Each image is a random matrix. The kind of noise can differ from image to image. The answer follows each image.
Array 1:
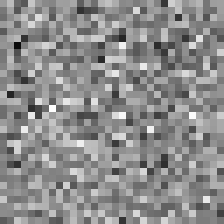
low rank plus noise
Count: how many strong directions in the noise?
one
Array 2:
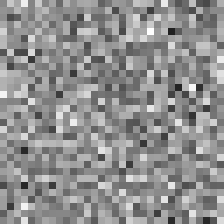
low rank plus noise
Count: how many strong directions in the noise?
one
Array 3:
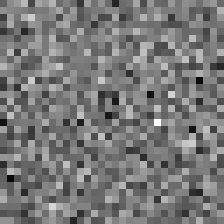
independent entries
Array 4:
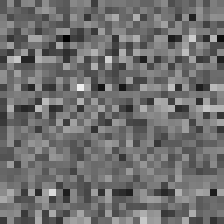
rows of uneven size
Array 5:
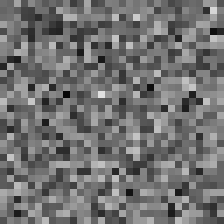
independent entries
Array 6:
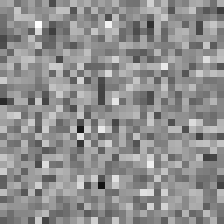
low rank plus noise
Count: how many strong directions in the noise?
two
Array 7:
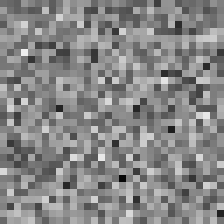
independent entries
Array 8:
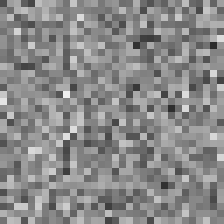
independent entries
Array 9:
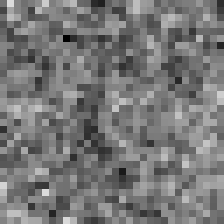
blotchy
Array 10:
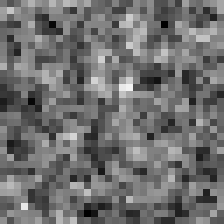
blotchy
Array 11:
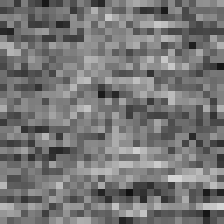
streaked along the rows
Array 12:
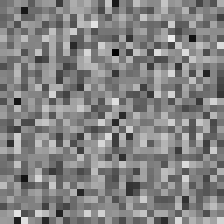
low rank plus noise
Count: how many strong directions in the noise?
one
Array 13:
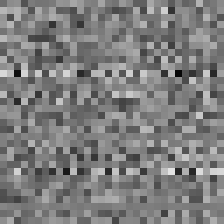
rows of uneven size
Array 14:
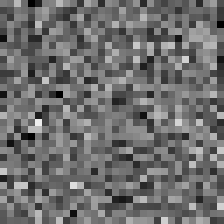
low rank plus noise
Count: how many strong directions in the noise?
five to eight
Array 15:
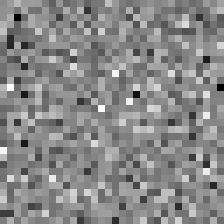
heavy tails
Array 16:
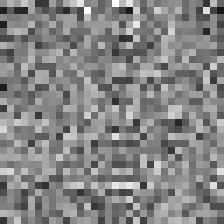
low rank plus noise
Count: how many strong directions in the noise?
two
